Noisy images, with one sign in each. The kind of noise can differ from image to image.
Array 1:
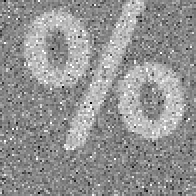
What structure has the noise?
heavy tails
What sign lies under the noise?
percent sign
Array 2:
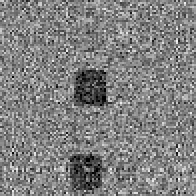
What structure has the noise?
low rank plus noise
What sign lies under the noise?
colon
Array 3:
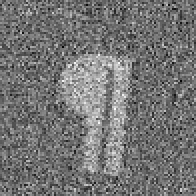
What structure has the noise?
low rank plus noise
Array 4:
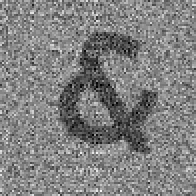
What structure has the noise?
low rank plus noise
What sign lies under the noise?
ampersand
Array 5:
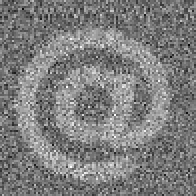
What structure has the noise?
low rank plus noise
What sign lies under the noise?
at sign
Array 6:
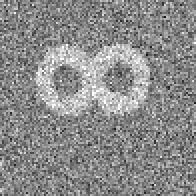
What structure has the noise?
independent entries
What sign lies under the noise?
infinity sign
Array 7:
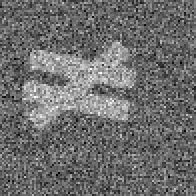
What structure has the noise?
independent entries
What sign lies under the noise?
not-equal sign
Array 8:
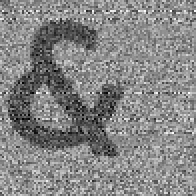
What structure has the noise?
rows of uneven size
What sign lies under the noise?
ampersand
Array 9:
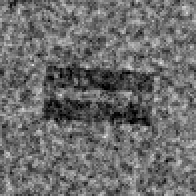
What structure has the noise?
blotchy
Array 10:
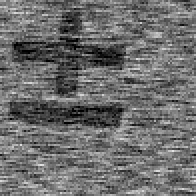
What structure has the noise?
streaked along the rows
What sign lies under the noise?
plus-minus sign
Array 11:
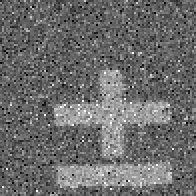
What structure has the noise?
heavy tails
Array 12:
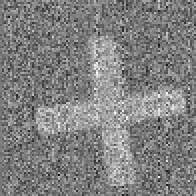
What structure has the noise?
columns of uneven size
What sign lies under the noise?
plus sign
